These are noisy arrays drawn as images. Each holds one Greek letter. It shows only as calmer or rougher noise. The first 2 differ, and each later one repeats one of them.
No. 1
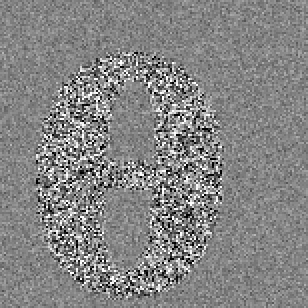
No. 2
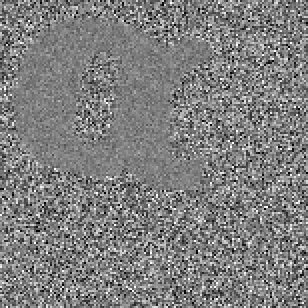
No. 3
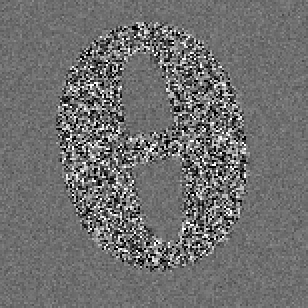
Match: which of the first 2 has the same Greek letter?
1
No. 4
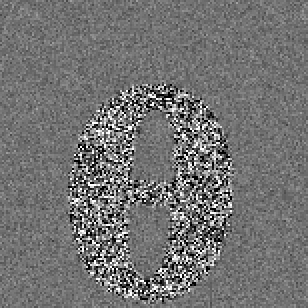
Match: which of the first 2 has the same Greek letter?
1
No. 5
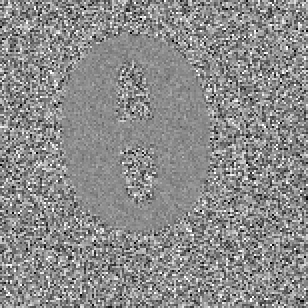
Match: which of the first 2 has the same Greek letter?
1
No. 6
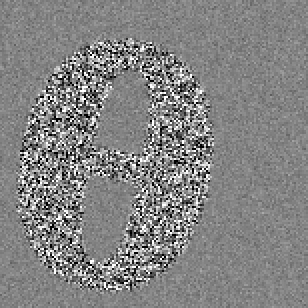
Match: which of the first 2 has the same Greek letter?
1
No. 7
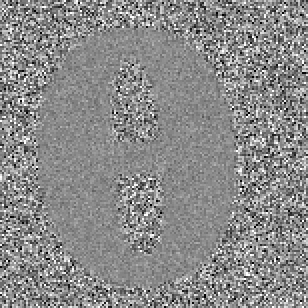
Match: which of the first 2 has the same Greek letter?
1
